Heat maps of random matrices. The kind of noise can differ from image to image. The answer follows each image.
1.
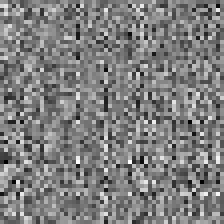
low rank plus noise
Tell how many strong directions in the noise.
three or four
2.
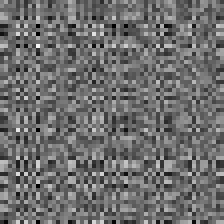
low rank plus noise
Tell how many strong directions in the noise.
one
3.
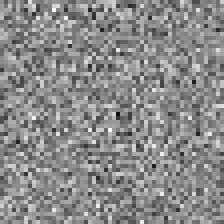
low rank plus noise
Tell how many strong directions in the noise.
five to eight
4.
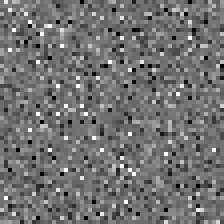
heavy tails
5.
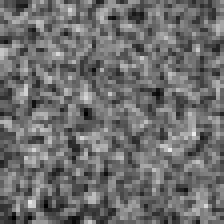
blotchy
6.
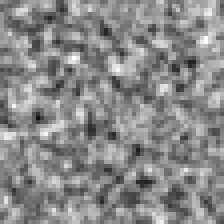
blotchy
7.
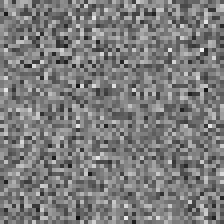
low rank plus noise
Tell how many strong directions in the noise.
five to eight
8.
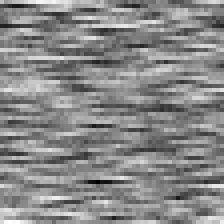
streaked along the rows
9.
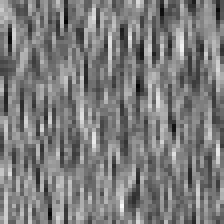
streaked along the columns
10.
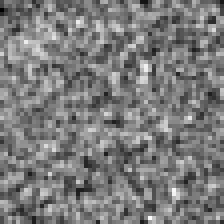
blotchy
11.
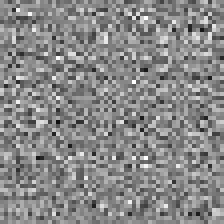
low rank plus noise
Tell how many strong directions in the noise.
three or four
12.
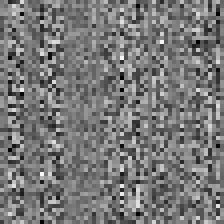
columns of uneven size
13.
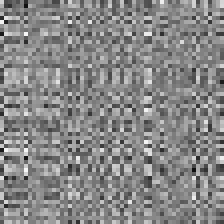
low rank plus noise
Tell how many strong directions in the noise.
one
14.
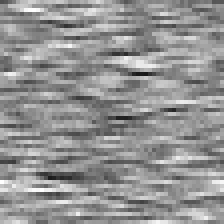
streaked along the rows
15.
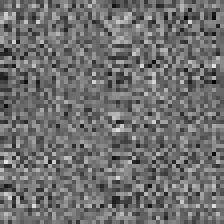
low rank plus noise
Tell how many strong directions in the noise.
three or four
